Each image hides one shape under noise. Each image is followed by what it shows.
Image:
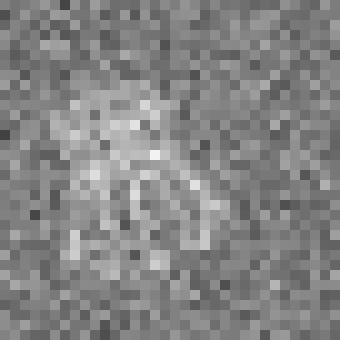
chess queen
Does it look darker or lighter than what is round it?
lighter
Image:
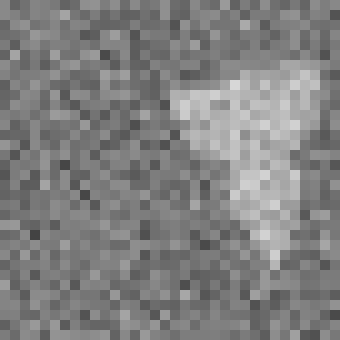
chess pawn
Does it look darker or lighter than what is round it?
lighter
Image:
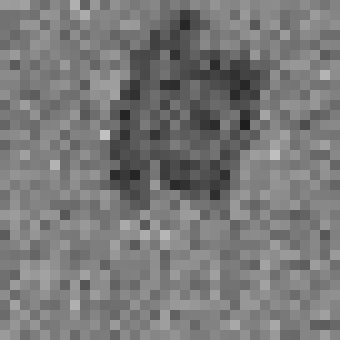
telephone
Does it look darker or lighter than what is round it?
darker
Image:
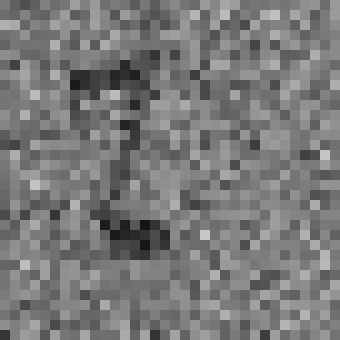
musical note
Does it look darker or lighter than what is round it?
darker
